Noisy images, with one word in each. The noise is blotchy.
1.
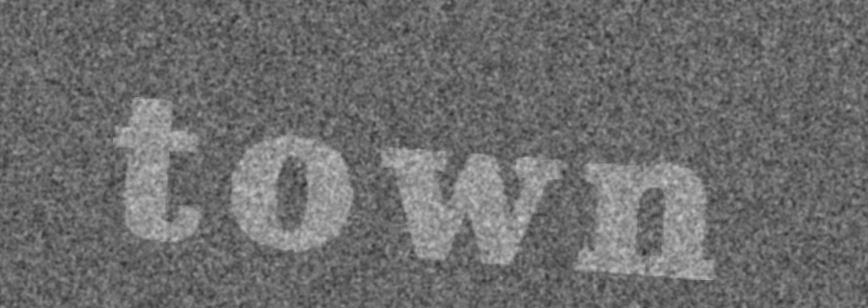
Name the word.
town
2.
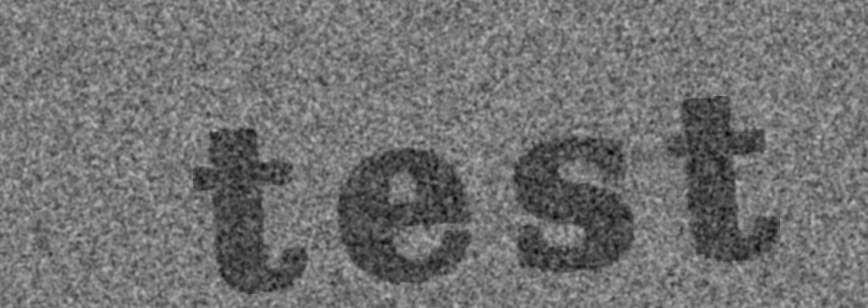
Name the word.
test
